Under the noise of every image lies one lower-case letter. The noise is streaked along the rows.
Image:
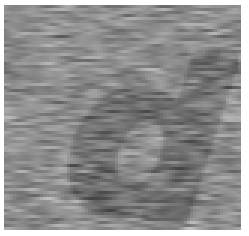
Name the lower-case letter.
d
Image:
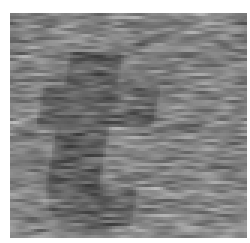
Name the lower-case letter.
t
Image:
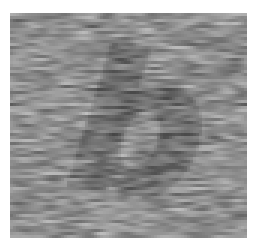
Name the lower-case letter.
b
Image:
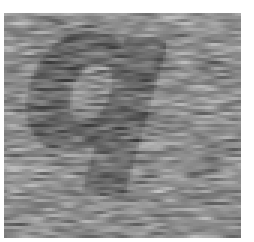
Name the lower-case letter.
q
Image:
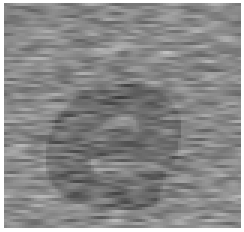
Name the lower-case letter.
e
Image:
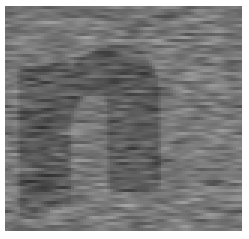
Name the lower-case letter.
n
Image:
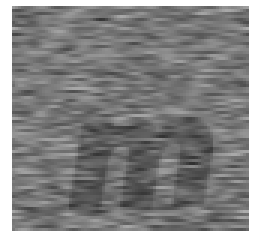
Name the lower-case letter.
m
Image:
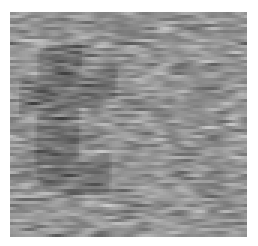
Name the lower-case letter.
t
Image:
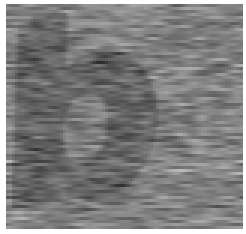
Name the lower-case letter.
b
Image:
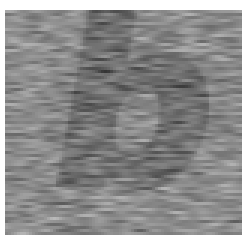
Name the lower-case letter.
b
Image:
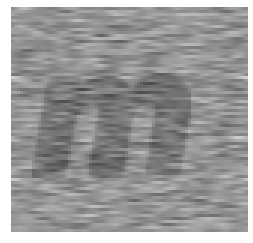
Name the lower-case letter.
m
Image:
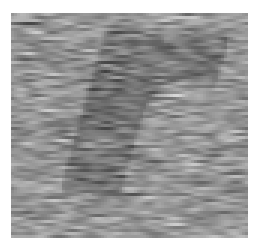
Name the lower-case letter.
r
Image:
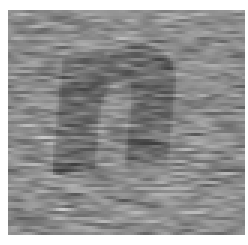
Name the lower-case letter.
n
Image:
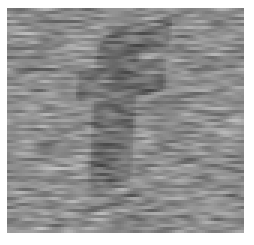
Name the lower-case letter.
f
